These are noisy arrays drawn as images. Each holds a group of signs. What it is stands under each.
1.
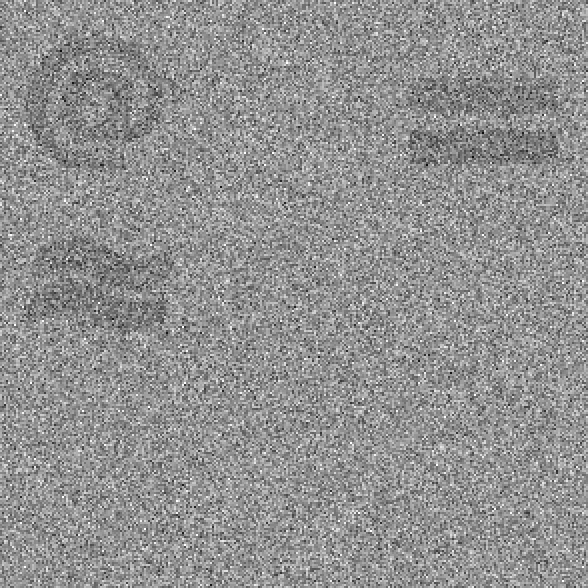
top left: at sign; top right: equals sign; middle left: approximately sign
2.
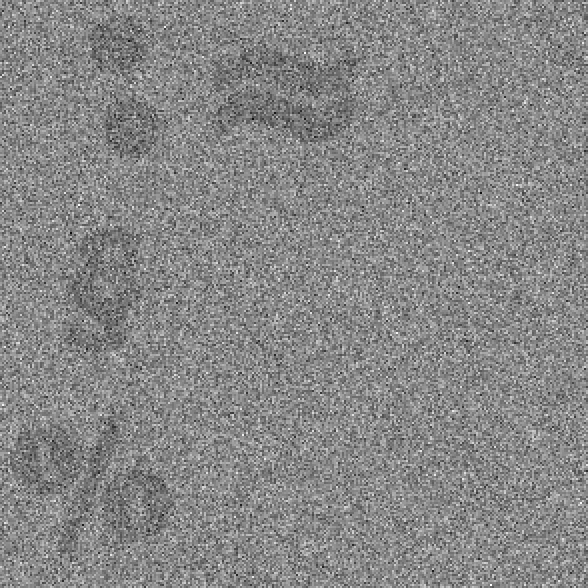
top left: colon; top middle: approximately sign; middle left: section sign; bottom left: percent sign
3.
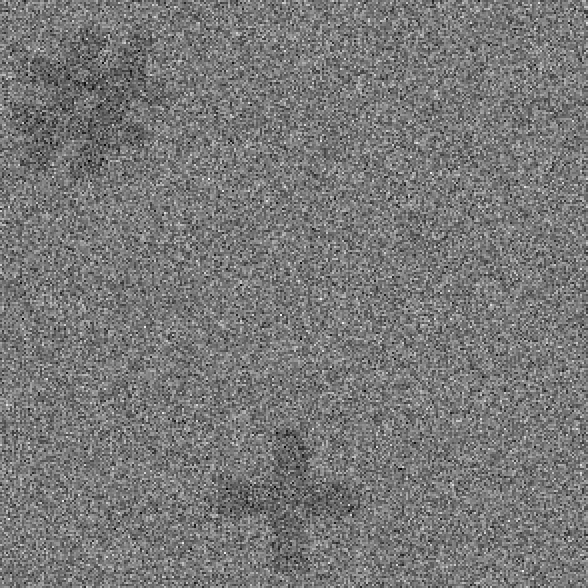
top left: hash sign; bottom middle: plus sign
